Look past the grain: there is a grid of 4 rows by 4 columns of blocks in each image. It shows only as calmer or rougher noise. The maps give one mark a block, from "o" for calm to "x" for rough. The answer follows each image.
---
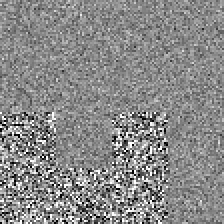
oooo
oooo
xoxo
xxxo
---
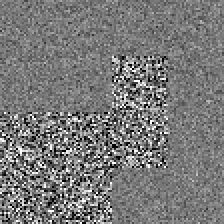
oooo
ooxo
xxxo
xxoo
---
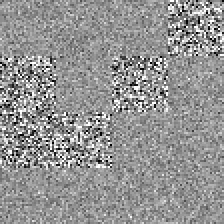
ooox
xoxo
xxoo
oooo
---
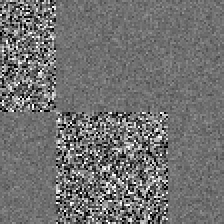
xooo
xooo
oxxo
oxxo
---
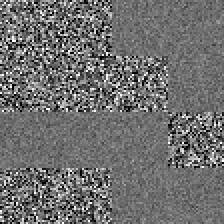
xxoo
xxxo
ooox
xxoo
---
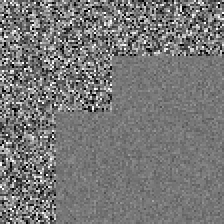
xxxx
xxoo
xooo
xooo
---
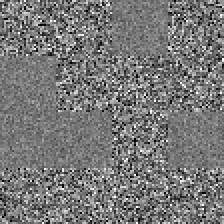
xxox
oxxx
ooxo
xxxx
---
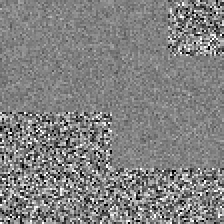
ooox
oooo
xxoo
xxxx
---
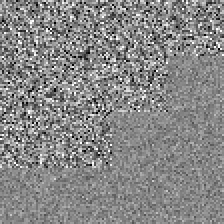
xxxx
xxxo
xxoo
oooo
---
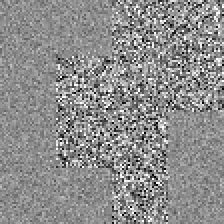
ooxx
oxxx
oxxo
ooxo
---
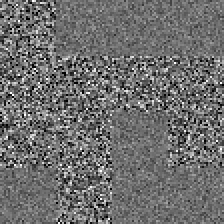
xooo
xxxx
xxox
oxoo
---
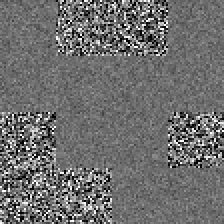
oxxo
oooo
xoox
xxoo
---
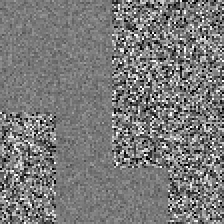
ooxx
ooxx
xoxx
xoox
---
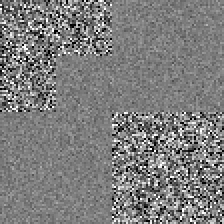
xxoo
xooo
ooxx
ooxx
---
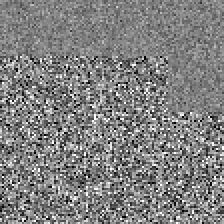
oooo
xxxo
xxxx
xxxx
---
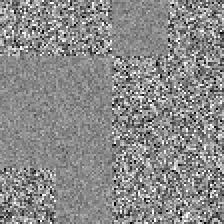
xxox
ooxx
ooxx
xoxx
